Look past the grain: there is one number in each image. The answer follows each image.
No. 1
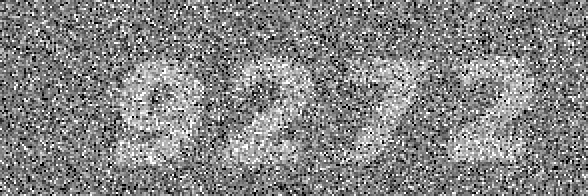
9272
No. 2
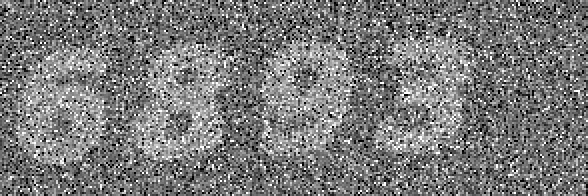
6893
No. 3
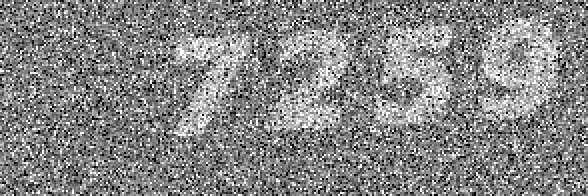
7259
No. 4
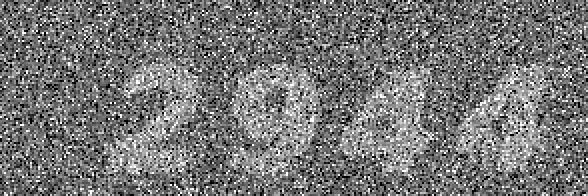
2944
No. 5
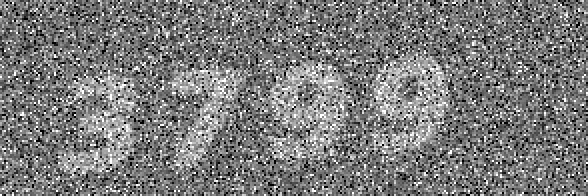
3799
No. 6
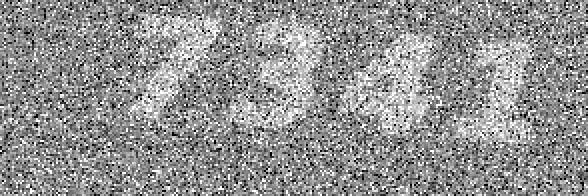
7341
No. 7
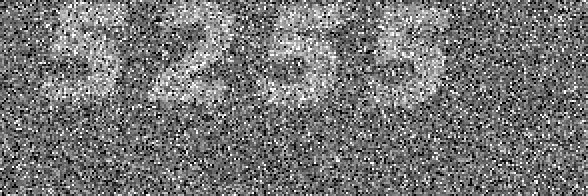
5255
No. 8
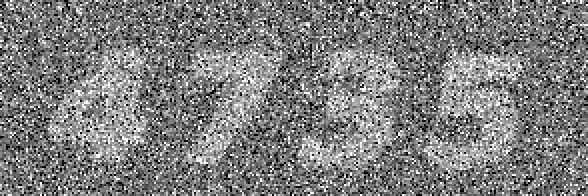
4735
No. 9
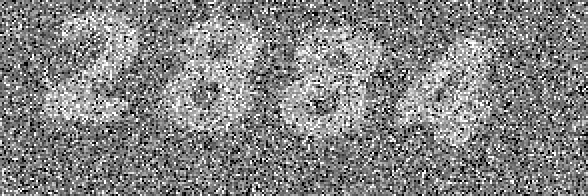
2884
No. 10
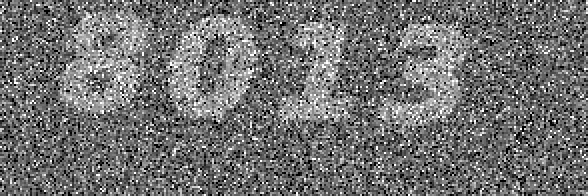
8013
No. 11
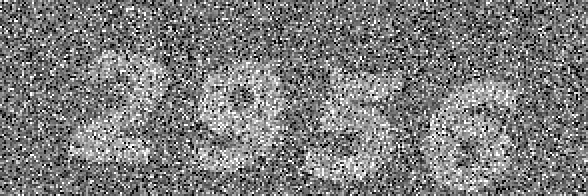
2956
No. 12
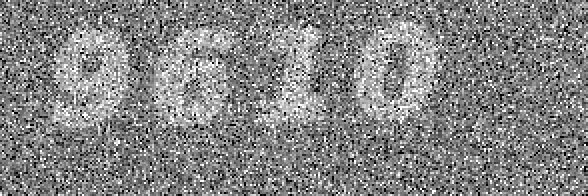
9610
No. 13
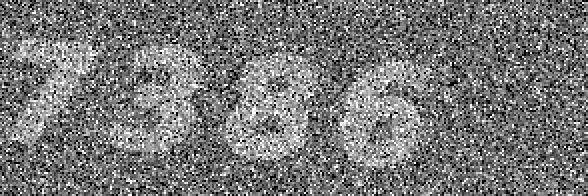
7386
